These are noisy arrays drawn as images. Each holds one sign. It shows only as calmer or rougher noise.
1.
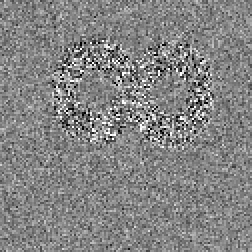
infinity sign
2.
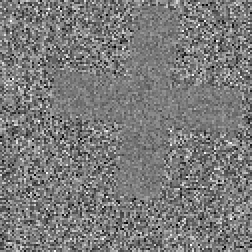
plus sign
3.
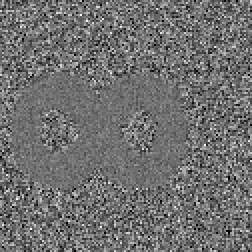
infinity sign
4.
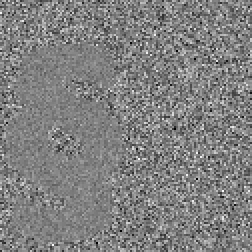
section sign
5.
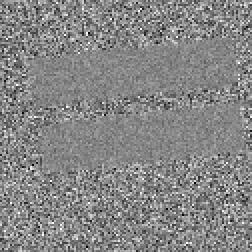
equals sign
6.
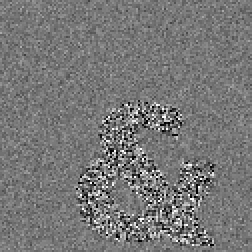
ampersand
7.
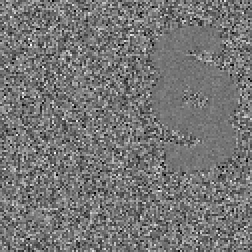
section sign
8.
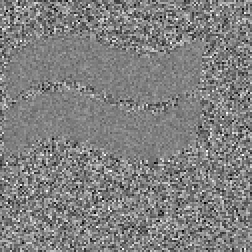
approximately sign
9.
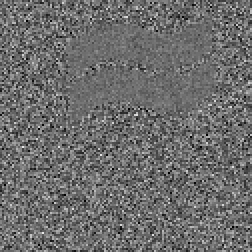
approximately sign
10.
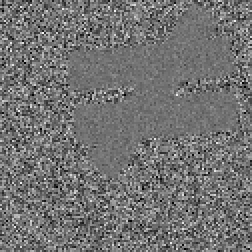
not-equal sign
